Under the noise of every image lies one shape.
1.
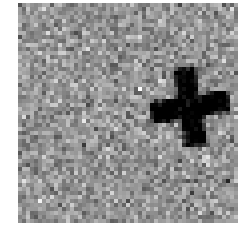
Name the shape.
cross
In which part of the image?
middle right
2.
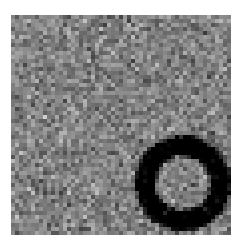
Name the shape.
ring
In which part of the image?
bottom right
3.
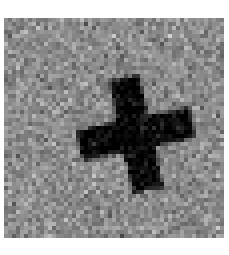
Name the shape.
cross
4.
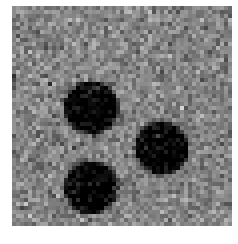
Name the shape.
three dots
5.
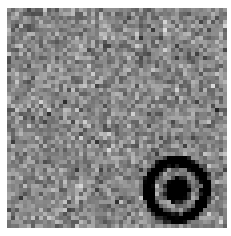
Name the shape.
bullseye
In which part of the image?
bottom right
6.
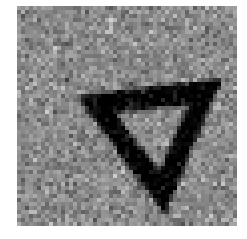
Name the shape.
triangle frame
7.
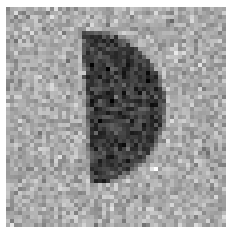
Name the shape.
half disc
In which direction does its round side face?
right
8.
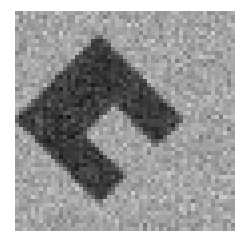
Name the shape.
square with a notch
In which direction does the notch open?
down and right
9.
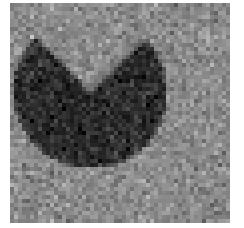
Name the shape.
disc with a wedge cut out
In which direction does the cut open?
up
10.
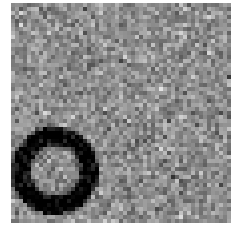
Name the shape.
ring
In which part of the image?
bottom left
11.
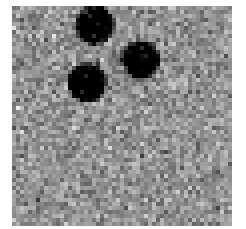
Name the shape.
three dots
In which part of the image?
top middle
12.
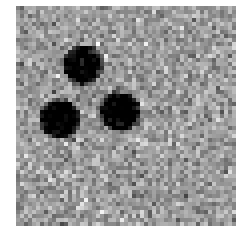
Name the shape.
three dots
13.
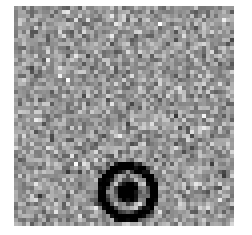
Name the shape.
bullseye
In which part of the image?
bottom middle
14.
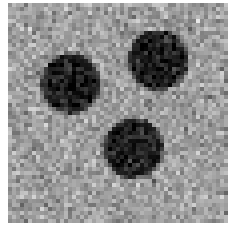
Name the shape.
three dots
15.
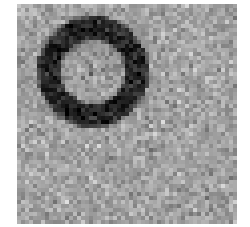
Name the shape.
ring
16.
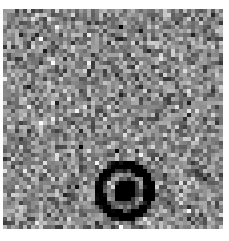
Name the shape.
bullseye
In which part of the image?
bottom middle
